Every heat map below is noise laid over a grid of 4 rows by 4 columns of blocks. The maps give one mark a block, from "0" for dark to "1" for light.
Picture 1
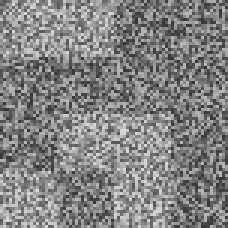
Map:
1 1 0 0
0 0 0 0
0 1 1 0
1 0 1 0
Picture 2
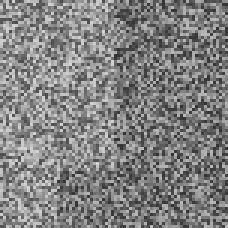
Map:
1 1 0 0
1 1 0 0
1 1 0 0
1 0 0 0
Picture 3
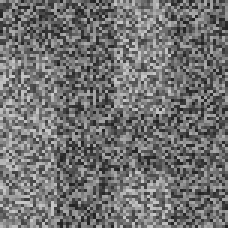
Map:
0 0 1 0
1 0 1 0
1 0 0 0
1 0 1 0
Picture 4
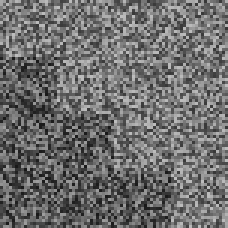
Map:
1 1 1 1
0 1 1 1
0 0 1 1
0 0 0 1
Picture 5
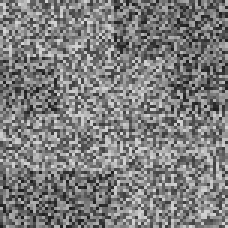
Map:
1 1 0 0
0 1 1 0
1 1 1 1
0 0 1 1
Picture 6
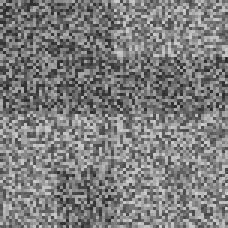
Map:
0 0 1 1
0 0 0 0
1 1 1 1
1 0 1 1
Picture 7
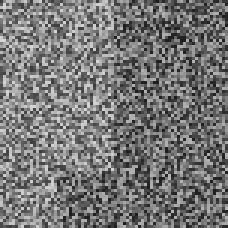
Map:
1 1 0 0
1 1 0 0
1 1 0 0
1 0 0 0
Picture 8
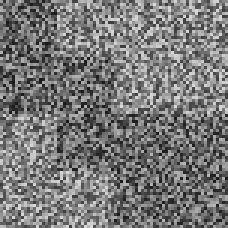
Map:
0 1 1 1
0 0 1 1
1 0 0 0
1 1 0 0
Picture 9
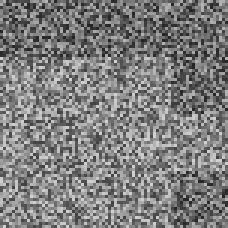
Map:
0 0 0 0
1 1 1 0
1 1 1 1
1 1 1 0
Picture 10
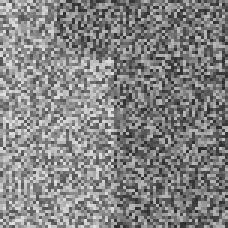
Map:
1 0 0 0
1 1 0 0
1 1 0 0
1 1 0 0
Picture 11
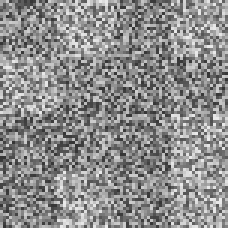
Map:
0 1 0 1
1 0 0 0
0 0 0 1
0 1 0 1
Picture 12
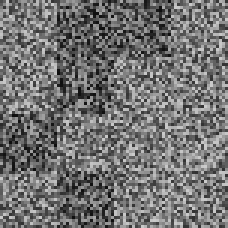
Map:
1 0 0 1
1 0 1 1
0 1 1 1
1 0 1 1
